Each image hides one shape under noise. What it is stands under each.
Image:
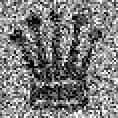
chess queen
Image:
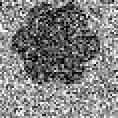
flower
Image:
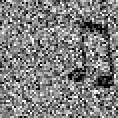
pair of musical notes
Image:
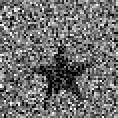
star
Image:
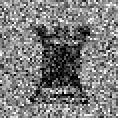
chess rook
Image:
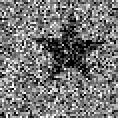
star
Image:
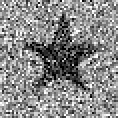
star
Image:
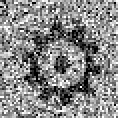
gear
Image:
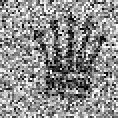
chess queen
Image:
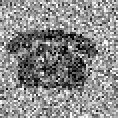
telephone
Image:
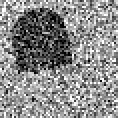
ghost
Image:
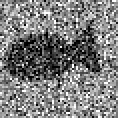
fish
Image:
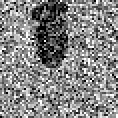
footprint
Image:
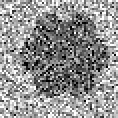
flower
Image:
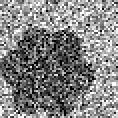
flower
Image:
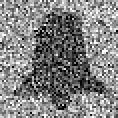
bell
